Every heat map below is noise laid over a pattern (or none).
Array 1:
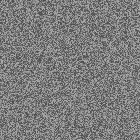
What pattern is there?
only noise
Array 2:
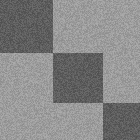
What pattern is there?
blocks along the diagonal
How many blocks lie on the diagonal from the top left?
3
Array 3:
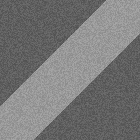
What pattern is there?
a diagonal band
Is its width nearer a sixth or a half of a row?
a half
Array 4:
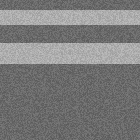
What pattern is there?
bands of rows
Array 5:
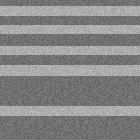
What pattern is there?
bands of rows
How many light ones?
5
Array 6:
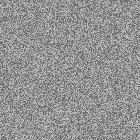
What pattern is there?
only noise
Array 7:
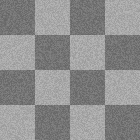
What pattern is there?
a checkerboard
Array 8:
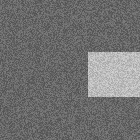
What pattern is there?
one block
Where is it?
middle right
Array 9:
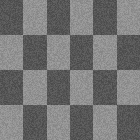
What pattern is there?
a checkerboard
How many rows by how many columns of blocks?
4 by 6
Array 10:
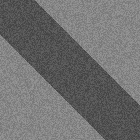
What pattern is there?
a diagonal band
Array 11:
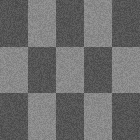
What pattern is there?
a checkerboard
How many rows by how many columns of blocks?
3 by 5
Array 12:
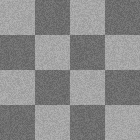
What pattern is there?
a checkerboard
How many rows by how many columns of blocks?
4 by 4
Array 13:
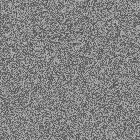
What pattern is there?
only noise
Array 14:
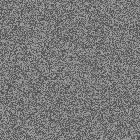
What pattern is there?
only noise
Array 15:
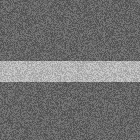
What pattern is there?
one band of rows
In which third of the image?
middle
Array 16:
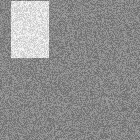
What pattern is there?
one block
